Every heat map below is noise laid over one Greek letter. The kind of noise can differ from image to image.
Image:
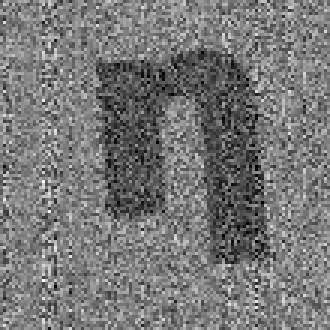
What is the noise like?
columns of uneven size
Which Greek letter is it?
eta
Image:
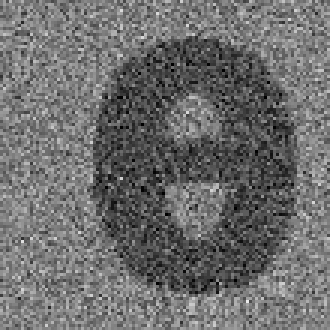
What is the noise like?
low rank plus noise
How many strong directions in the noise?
three or four
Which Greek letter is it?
theta
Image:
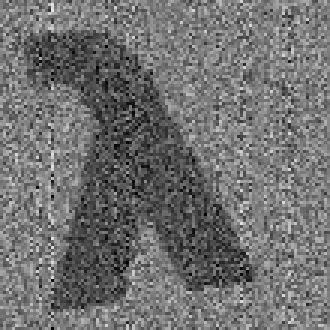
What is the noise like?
columns of uneven size
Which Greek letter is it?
lambda
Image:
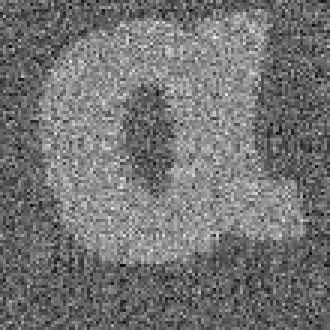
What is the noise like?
low rank plus noise
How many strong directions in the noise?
five to eight
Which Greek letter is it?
alpha
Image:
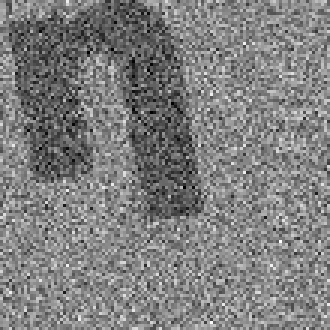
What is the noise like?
low rank plus noise
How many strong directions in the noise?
five to eight
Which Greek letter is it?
eta
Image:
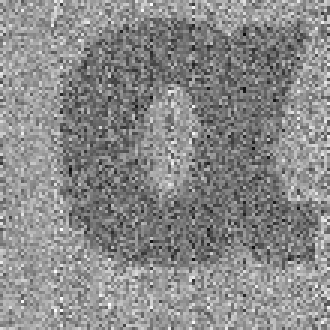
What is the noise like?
columns of uneven size
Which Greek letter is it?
alpha
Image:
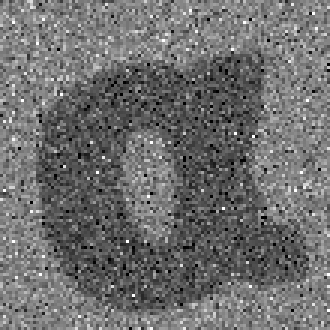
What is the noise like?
heavy tails
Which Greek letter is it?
alpha
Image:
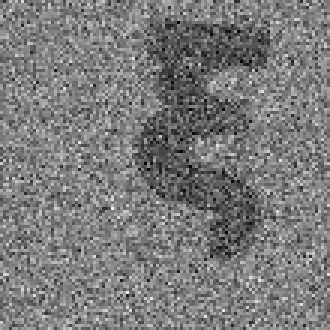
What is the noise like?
independent entries
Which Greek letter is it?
xi
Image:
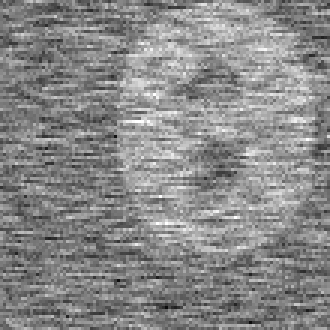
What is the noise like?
streaked along the rows
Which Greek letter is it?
theta
